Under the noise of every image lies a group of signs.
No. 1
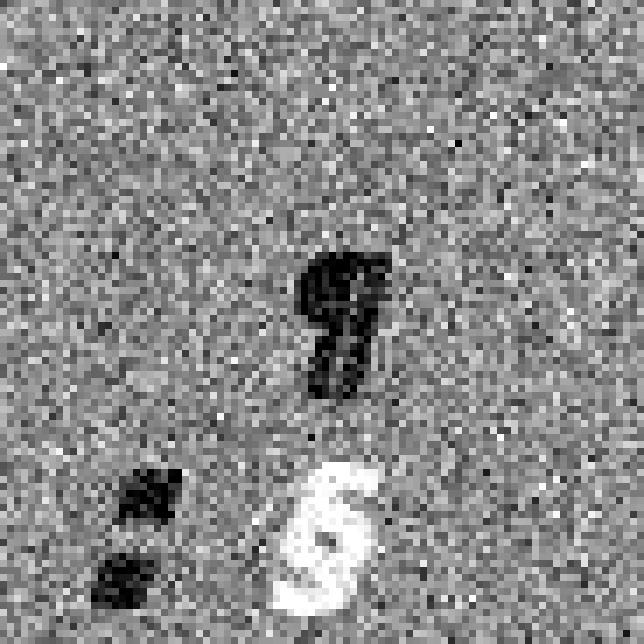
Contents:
centre: dark pilcrow; bottom left: dark colon; bottom middle: light section sign
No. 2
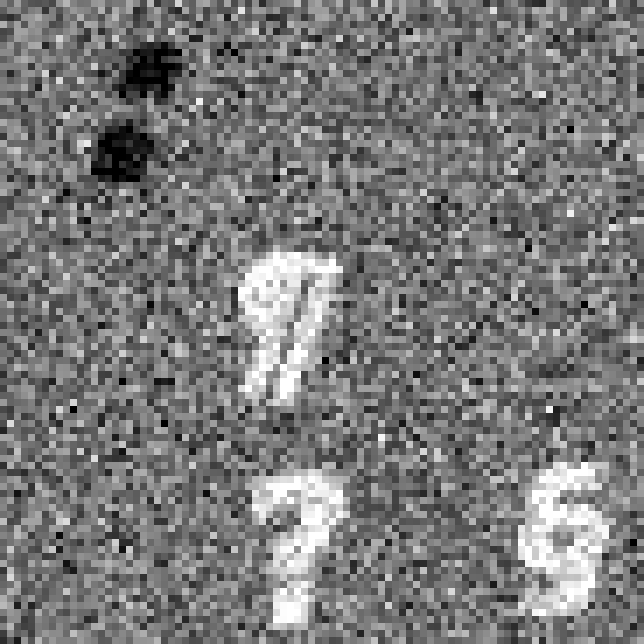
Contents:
top left: dark colon; centre: light pilcrow; bottom middle: light question mark; bottom right: light section sign
